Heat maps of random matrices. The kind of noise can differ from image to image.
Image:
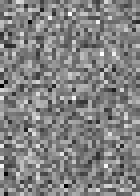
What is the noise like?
low rank plus noise
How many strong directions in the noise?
two
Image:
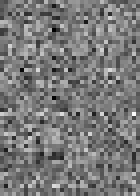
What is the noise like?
low rank plus noise
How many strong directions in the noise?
three or four
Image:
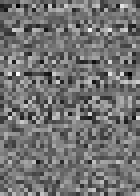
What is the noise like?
rows of uneven size
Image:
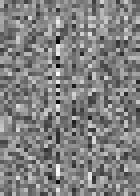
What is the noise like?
columns of uneven size
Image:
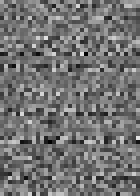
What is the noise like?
rows of uneven size
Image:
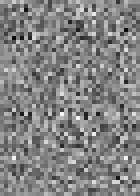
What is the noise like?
low rank plus noise
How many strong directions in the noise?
three or four
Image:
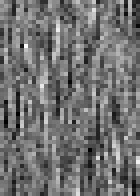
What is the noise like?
streaked along the columns
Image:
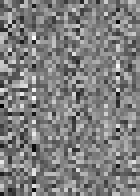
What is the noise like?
columns of uneven size
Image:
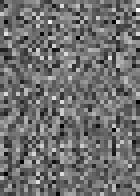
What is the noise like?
low rank plus noise
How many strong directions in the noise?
two
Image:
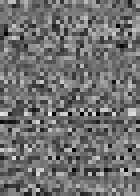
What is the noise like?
rows of uneven size
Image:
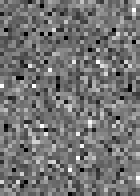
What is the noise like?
heavy tails
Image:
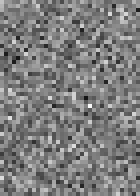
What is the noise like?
independent entries
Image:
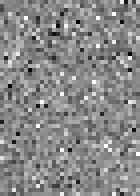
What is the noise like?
heavy tails
